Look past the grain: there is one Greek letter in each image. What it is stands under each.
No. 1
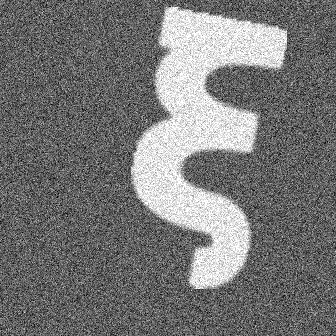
light xi
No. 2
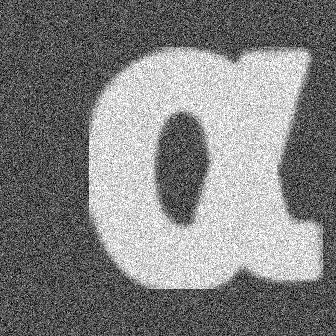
light alpha
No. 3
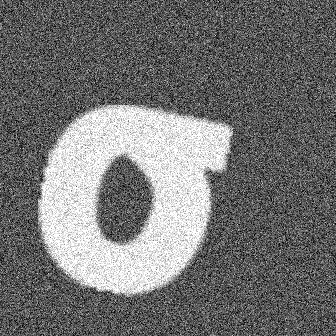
light sigma
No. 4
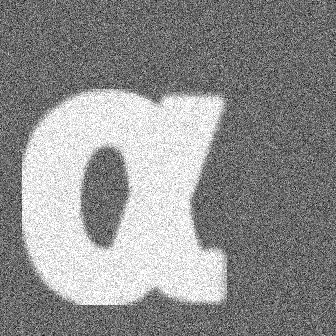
light alpha
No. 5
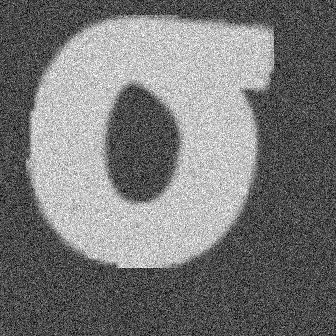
light sigma
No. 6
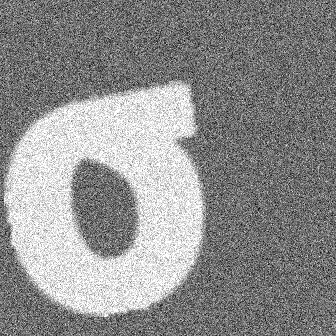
light sigma
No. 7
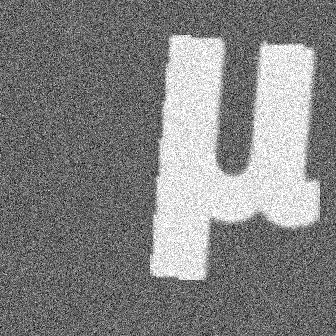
light mu
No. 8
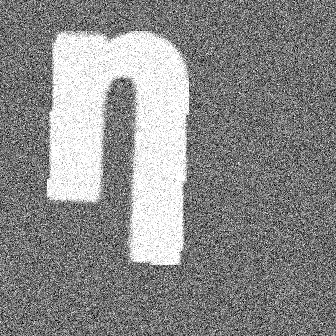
light eta
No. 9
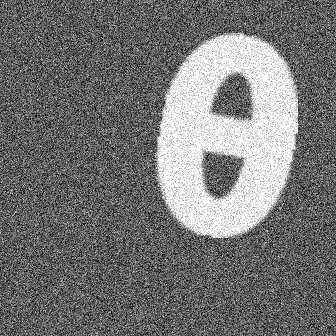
light theta
